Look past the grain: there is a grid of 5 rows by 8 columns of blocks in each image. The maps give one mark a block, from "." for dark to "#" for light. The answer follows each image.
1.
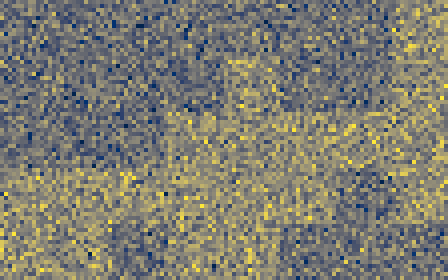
.......#
....#..#
...#####
######.#
##.##...
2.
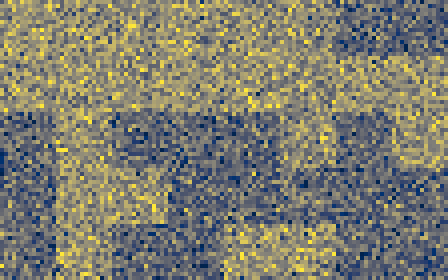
######..
########
.#...#.#
.##.....
.#..##..
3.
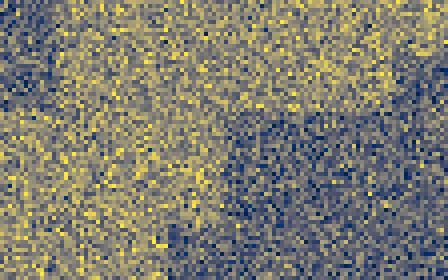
.#######
.######.
####....
####....
###.....
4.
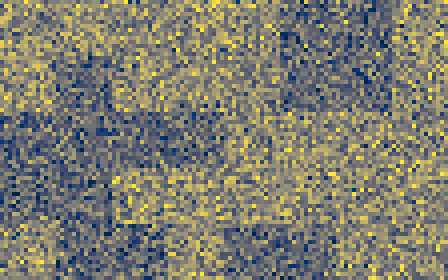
#####..#
#.###..#
....####
..######
#..#..##
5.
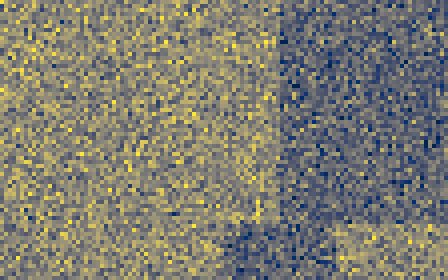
#####...
#####...
#####...
#####...
####..##
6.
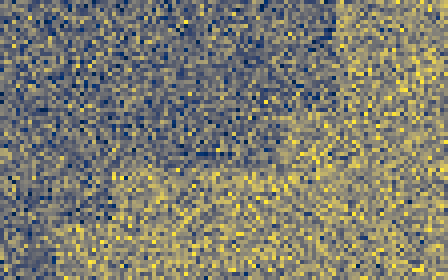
......##
......##
.....###
..######
.#######
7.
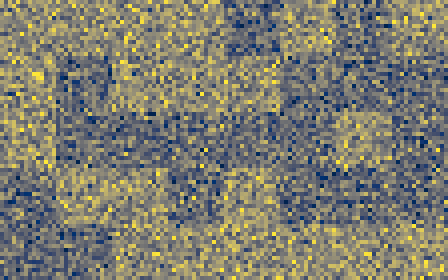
####.#.#
#.###...
#.....#.
.##.#...
..######
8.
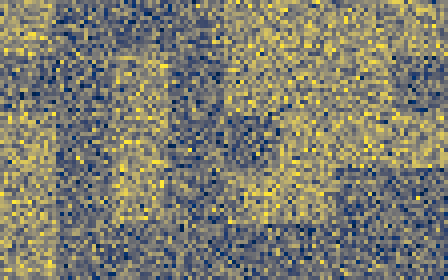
#...####
..#.###.
#.#..###
#.#.##..
#.......
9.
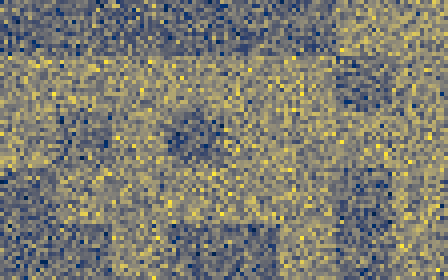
......##
######.#
#.#.####
.#####.#
..#..#.#
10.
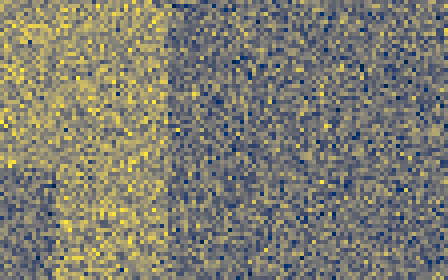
###.....
###.....
###.....
.##.....
.##.....
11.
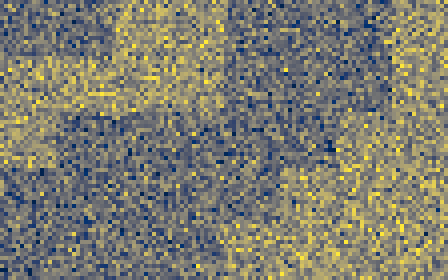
..##...#
####...#
#.....##
.....###
....####
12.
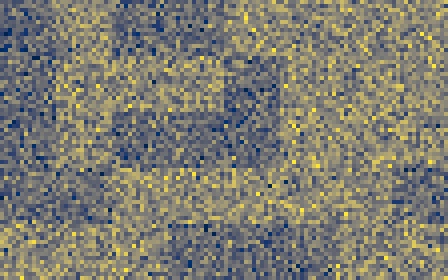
.#..####
.###.###
.#...###
..#####.
###...##
